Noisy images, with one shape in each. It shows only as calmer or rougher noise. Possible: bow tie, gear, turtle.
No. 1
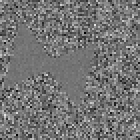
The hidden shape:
bow tie
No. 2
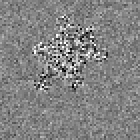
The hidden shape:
turtle
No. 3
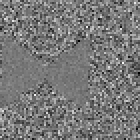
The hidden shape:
bow tie
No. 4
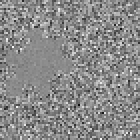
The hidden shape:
turtle
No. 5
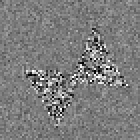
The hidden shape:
bow tie
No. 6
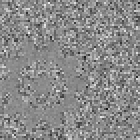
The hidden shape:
gear
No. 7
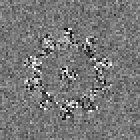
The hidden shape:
gear
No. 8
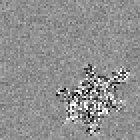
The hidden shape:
turtle
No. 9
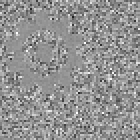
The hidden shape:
gear
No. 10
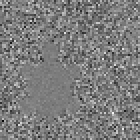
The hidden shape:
turtle
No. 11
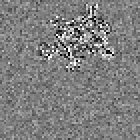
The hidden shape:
turtle
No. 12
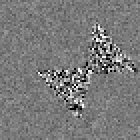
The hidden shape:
bow tie
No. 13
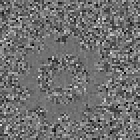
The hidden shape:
gear
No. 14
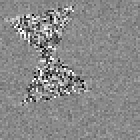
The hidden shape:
bow tie
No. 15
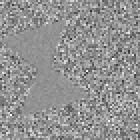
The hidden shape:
bow tie
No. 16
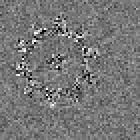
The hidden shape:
gear
